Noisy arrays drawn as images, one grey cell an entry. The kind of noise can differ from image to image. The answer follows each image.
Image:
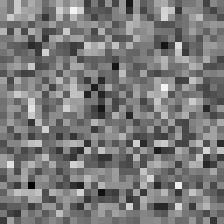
low rank plus noise
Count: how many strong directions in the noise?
one
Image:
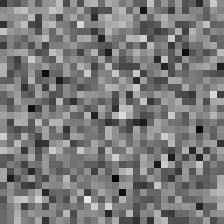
independent entries
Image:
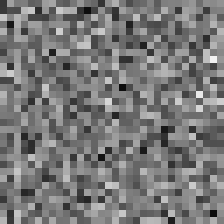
independent entries
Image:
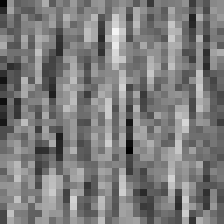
streaked along the columns
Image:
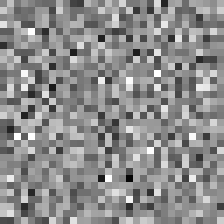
low rank plus noise
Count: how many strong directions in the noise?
three or four
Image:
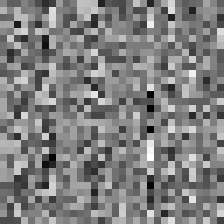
columns of uneven size
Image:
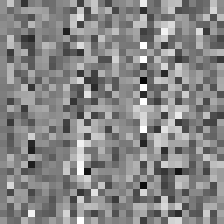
columns of uneven size
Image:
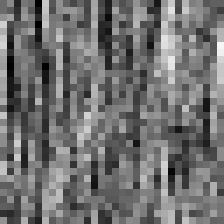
streaked along the columns
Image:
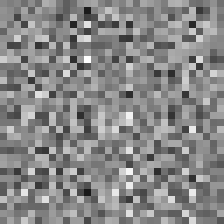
low rank plus noise
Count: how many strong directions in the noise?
two
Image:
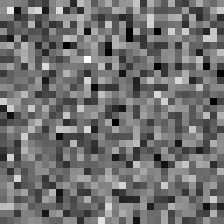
independent entries
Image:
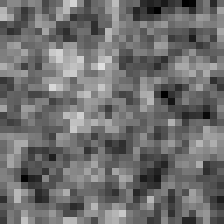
blotchy
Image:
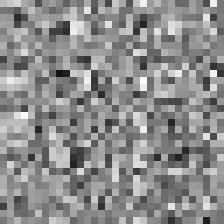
low rank plus noise
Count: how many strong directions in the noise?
two
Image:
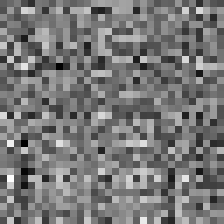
low rank plus noise
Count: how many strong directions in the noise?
two
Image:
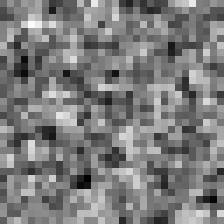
blotchy
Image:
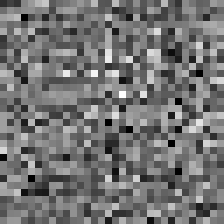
low rank plus noise
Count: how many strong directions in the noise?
five to eight
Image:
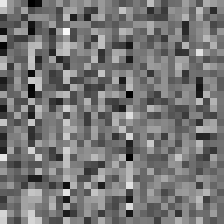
columns of uneven size
